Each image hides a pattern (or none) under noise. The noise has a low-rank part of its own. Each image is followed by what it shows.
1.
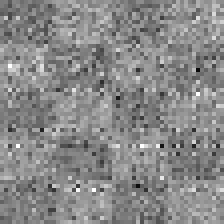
a checkerboard
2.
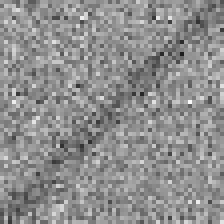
a diagonal band
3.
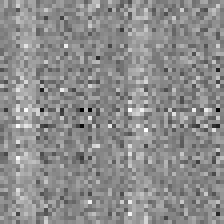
bands of columns
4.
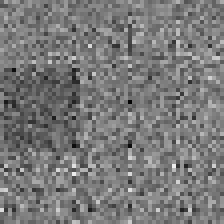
one block
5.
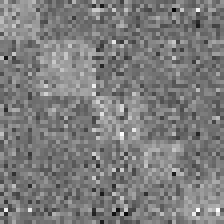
blocks along the diagonal
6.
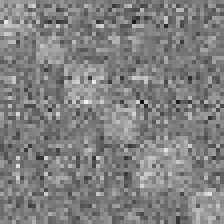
blocks along the diagonal
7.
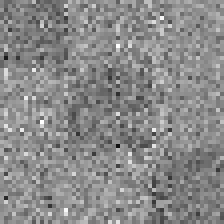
blocks along the diagonal
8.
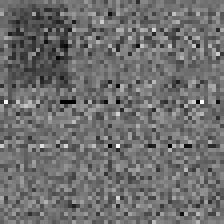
one block
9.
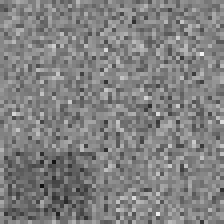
one block
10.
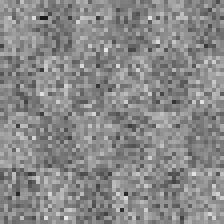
a checkerboard
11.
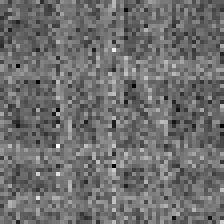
bands of rows crossing bands of columns
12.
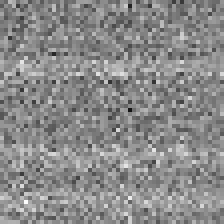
bands of rows
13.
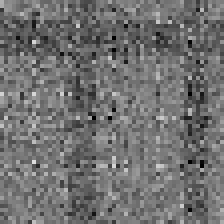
bands of rows crossing bands of columns
